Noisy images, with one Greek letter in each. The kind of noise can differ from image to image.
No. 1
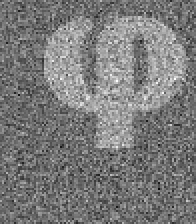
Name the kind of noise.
low rank plus noise
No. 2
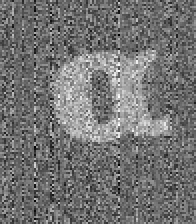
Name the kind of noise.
columns of uneven size
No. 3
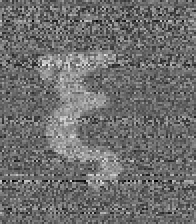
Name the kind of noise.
rows of uneven size
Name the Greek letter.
xi
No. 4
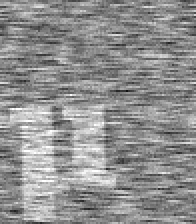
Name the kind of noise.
streaked along the rows
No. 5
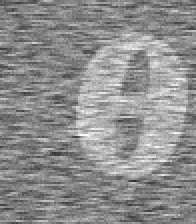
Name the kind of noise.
streaked along the rows
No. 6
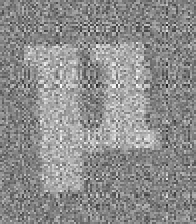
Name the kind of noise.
low rank plus noise
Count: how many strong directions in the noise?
one
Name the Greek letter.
mu
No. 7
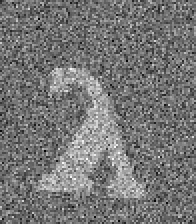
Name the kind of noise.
independent entries
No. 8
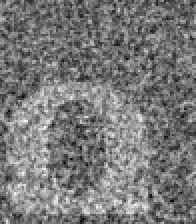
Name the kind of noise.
blotchy
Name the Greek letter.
omega
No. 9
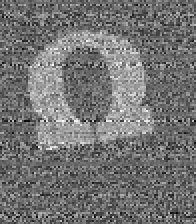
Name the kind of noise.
rows of uneven size
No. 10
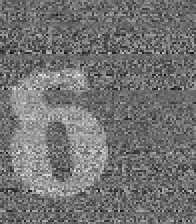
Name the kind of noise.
rows of uneven size
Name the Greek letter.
delta
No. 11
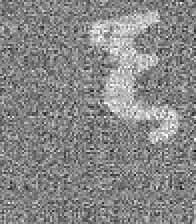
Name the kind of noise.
low rank plus noise
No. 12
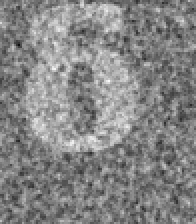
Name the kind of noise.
blotchy
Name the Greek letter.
delta
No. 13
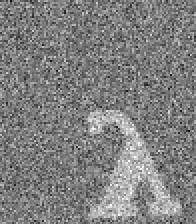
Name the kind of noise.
independent entries
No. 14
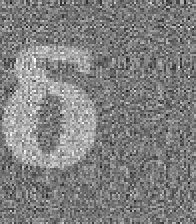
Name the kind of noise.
low rank plus noise
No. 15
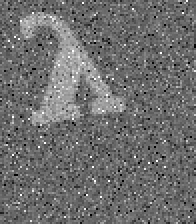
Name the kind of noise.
heavy tails
